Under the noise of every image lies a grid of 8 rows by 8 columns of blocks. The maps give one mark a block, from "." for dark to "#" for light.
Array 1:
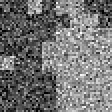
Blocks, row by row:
. . # . # # . .
. . . . . # # .
. . . . # # # #
. . . # # # # #
# . . # # # # #
. . . . # # # #
. . . . # # # #
. . . . # # # #
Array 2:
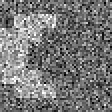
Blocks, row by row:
. . . . . . . .
. # # # . . . .
# # # . . . . .
# # . . . . . .
# # . . . . . .
# # # . . . . .
. # # # . . . .
. . . . . . . .
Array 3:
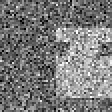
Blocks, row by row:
. . . . . . . .
. . . . . . . .
. . . . # # # #
. . . . . # # .
. . . . # # # #
. . . . # # # #
. . . . # # # #
. . . . . . . .
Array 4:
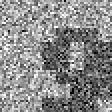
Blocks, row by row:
# # # # # # # #
# # # # # # # #
# # # # . . . #
# # # . . # . .
# # # . . # . .
# # # # . . . .
# # # # # . . .
# # # . . . . #
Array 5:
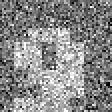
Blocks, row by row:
. . . . . . . .
. . . . . . . .
. . # # # . . .
. # # . # # . .
. # # . # # . .
. . # # # # . .
. . . # # # . .
. # # # # . . .
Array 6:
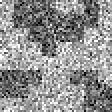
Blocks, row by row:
# . . . # # . #
# . . . . . . #
# # . . . . # #
# # # . # # # #
# # # # # # # #
. . . # # . . #
. . # # # # . .
# # # # # # . .
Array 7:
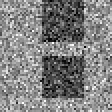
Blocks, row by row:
# # # . . . # #
# # # . . . # #
# # # . . . # #
# # # # # # # #
# # # . . . # #
# # # . . . # #
# # # . . . # #
# # # # # # # #
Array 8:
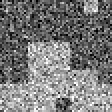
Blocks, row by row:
. . . . . . # .
. . . . . . . .
. . . . . . . .
. . # # # . . .
. . # # # . . .
. . # # # # # .
# # # # # # # #
# # # # . # # #
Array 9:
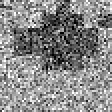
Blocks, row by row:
# # # # . # # #
# # # . . . # .
# . . . . . . #
# . . . . . . #
# # # . . . # #
# # # # # # # #
# # # # # # # #
# # # # # # # #
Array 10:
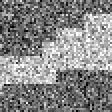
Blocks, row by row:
. . . . . . . .
. . . . . . # #
. . . . # # # #
. . . # # # # #
# # # # # # # #
# # # # . . . .
. . . . . . . .
. . . . . . . .
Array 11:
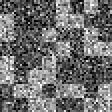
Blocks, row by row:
. . . . # . # .
# . . . # # . .
# . . # . . # .
. . . . # . # #
# . . # . . . .
# . # # . . . .
. # # . # # . #
. . # # . . # #
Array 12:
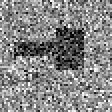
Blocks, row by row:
# # # # # # # #
# # # # # # # #
# # # # . . # #
# . . . . . # #
# # # # . . # #
# # # # # # # #
# # # # # # # #
# # # # # # # #
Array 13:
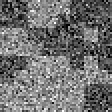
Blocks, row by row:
. . # # # . . .
. . # # . . . .
# # . . . . # .
# # # . . . . .
. . # # # . # .
. # # # # # # #
# # # # # # . .
# # # # # # . .
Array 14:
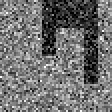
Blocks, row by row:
# # # . . . . #
# # # . . . . #
# # # . # # . #
# # # . # # . #
# # # # # # . #
# # # # # # . #
# # # # # # # #
# # # # # # # #
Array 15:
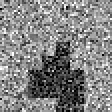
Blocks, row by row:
# # # # # # # #
# # # # # # # #
# # # # # # # #
# # # # . # # #
# # # . . # # #
# # . . . . # #
# # . . . . # #
# # # # . . # #
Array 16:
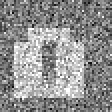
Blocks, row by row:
. . . . . . . .
. . . . . . . .
. . # # # . . .
. # # . # # . .
. # # . # # . .
. # # . # # . .
. # # # # # . .
. . . . . . . .
